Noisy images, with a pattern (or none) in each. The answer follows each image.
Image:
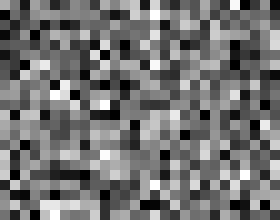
only noise
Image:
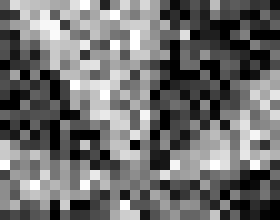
spokes from one point
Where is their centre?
bottom middle
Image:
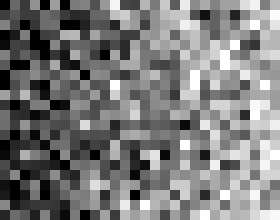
a smooth slope
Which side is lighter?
right
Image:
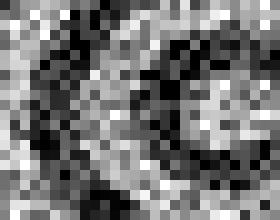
rings round one point
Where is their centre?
middle right
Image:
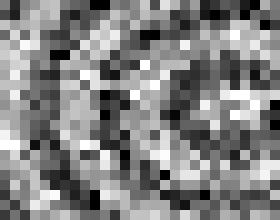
rings round one point
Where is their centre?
middle right
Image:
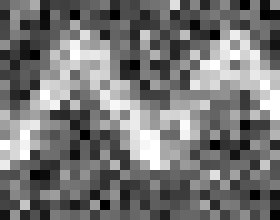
a wavy band
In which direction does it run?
left to right
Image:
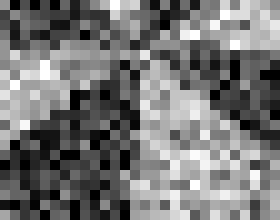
spokes from one point
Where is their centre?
top middle
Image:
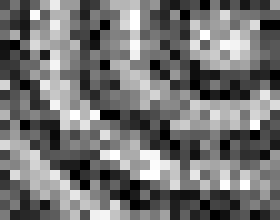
rings round one point
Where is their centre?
top right
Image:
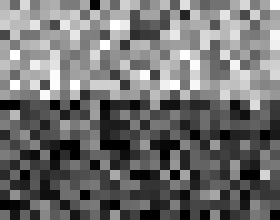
a sharp edge
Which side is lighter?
top
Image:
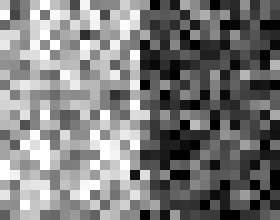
a sharp edge
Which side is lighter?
left
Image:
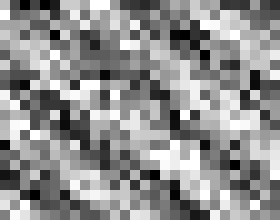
diagonal stripes
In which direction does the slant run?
top left to bottom right
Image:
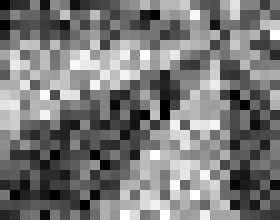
spokes from one point
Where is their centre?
top right
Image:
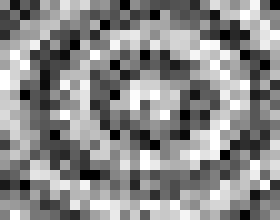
rings round one point
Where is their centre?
centre
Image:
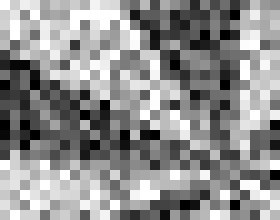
spokes from one point
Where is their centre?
bottom right
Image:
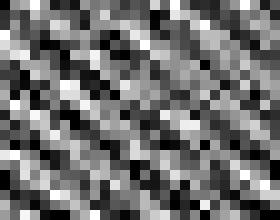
diagonal stripes
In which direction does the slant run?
top left to bottom right
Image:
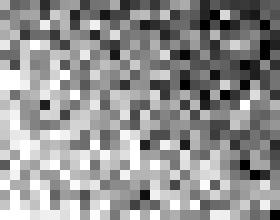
a smooth slope
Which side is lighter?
bottom left
